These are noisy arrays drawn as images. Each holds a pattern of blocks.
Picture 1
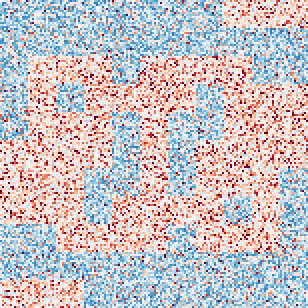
the same after a half turn
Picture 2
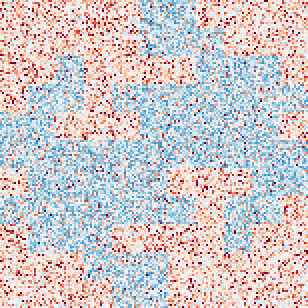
the same after a half turn
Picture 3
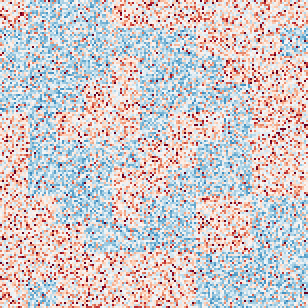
mirrored about the diagonal from the top left
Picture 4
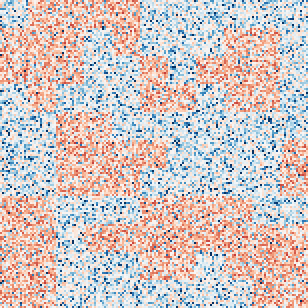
no symmetry
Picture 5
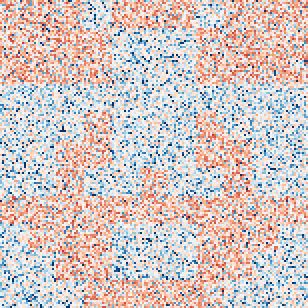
left and right mirror each other
